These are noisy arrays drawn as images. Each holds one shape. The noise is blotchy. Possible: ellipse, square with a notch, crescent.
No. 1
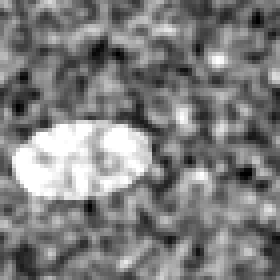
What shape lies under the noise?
ellipse
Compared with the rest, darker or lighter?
lighter
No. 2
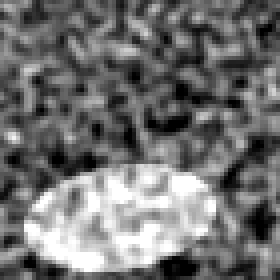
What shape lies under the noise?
ellipse
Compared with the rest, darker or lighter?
lighter
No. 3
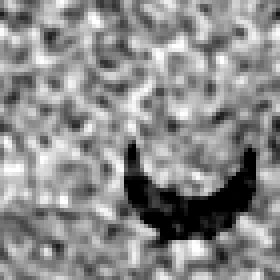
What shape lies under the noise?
crescent
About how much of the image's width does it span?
half
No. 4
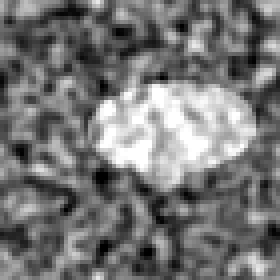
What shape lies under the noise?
ellipse
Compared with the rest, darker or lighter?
lighter
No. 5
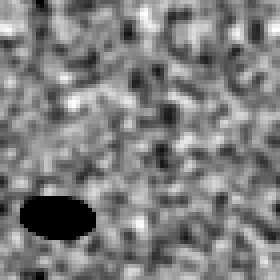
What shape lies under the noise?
ellipse
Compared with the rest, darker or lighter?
darker
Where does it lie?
bottom left
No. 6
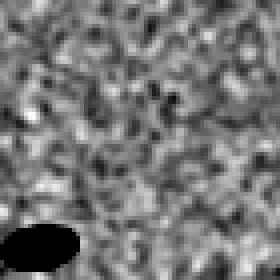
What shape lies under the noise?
ellipse
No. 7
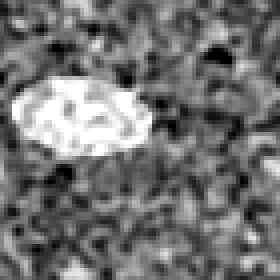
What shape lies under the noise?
ellipse
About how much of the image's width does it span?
half
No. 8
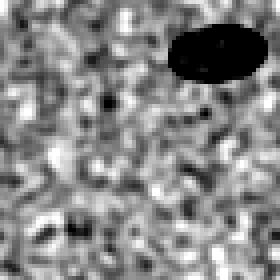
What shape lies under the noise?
ellipse
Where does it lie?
top right
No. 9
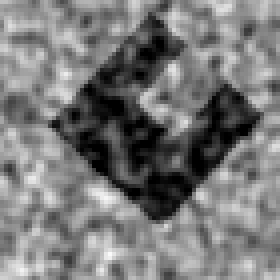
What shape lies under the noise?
square with a notch
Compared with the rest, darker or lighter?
darker
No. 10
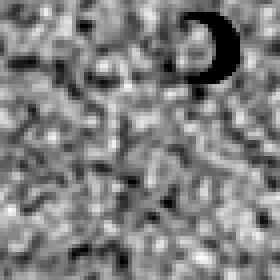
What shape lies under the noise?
crescent
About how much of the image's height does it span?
a quarter
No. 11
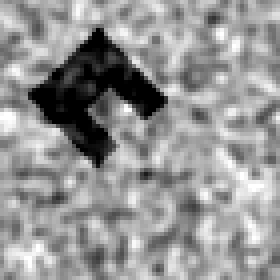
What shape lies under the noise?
square with a notch
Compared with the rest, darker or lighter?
darker
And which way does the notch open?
down and right
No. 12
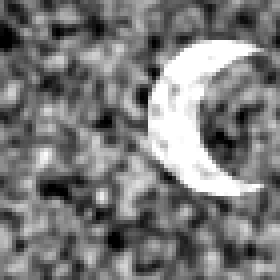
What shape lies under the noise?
crescent
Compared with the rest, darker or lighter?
lighter
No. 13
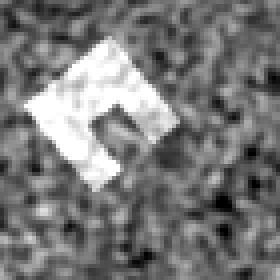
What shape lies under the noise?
square with a notch
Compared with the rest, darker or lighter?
lighter
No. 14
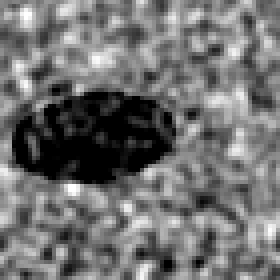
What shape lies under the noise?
ellipse
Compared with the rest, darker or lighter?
darker
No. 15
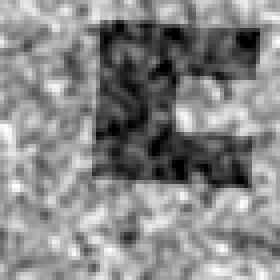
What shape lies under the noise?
square with a notch
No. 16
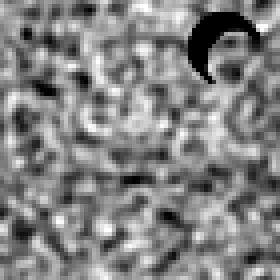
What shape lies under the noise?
crescent
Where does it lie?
top right
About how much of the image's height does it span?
a quarter
